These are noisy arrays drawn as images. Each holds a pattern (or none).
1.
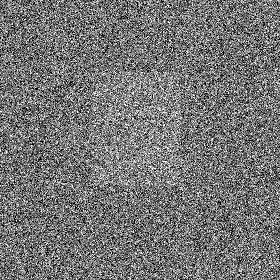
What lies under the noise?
one block
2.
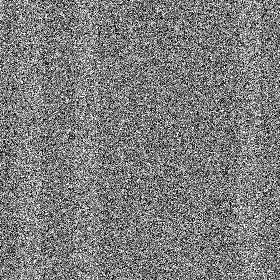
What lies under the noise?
bands of columns
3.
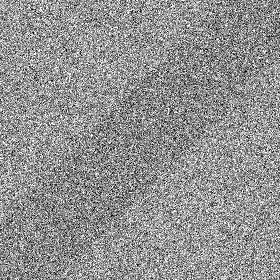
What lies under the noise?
a diagonal band
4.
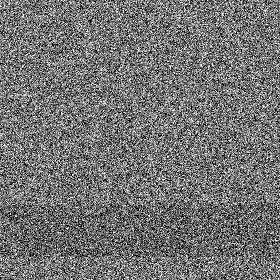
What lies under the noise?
one band of rows
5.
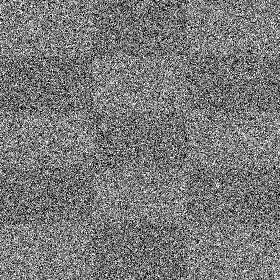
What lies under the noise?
a checkerboard
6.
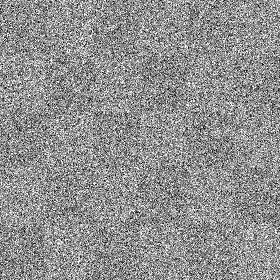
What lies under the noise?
a checkerboard
